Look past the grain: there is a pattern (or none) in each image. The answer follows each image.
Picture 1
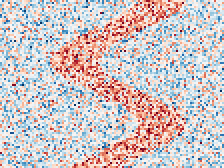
a wavy band
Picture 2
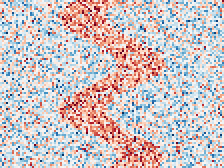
a wavy band
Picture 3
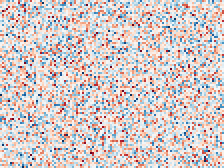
only noise
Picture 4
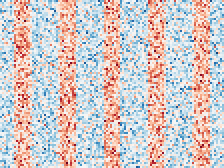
vertical stripes
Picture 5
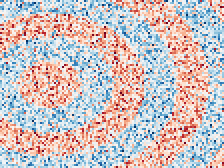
rings round one point
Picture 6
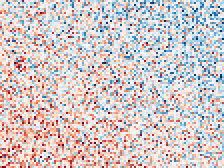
a smooth slope
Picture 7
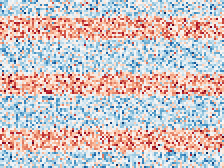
horizontal stripes
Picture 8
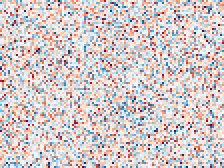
only noise
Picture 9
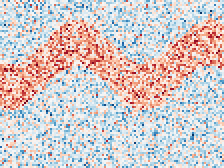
a wavy band
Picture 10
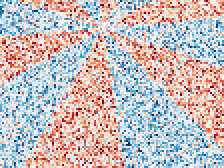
spokes from one point
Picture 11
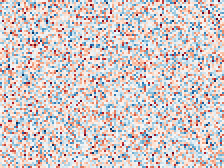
only noise
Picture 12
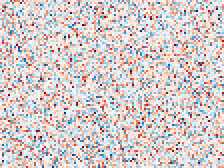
only noise
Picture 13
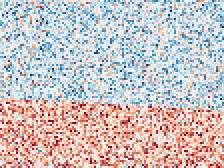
a sharp edge
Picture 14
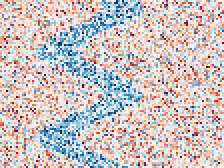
a wavy band
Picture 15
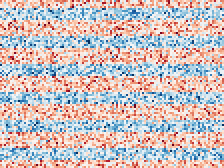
horizontal stripes
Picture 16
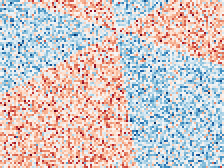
spokes from one point
